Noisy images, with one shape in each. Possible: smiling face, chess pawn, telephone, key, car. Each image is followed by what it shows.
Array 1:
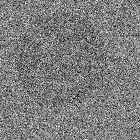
smiling face
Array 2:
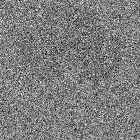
car
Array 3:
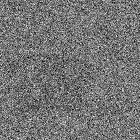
telephone
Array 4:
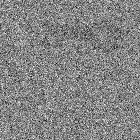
key
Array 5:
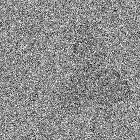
chess pawn
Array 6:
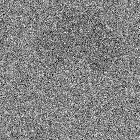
car
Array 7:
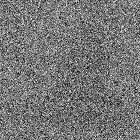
chess pawn
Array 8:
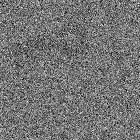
key
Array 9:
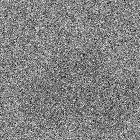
car
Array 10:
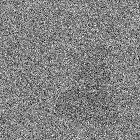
chess pawn
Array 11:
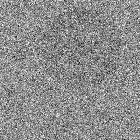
smiling face
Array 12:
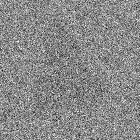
chess pawn
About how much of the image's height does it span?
two thirds
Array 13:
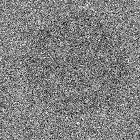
smiling face
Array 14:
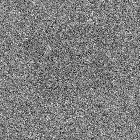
telephone
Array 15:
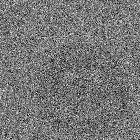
smiling face
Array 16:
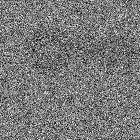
key
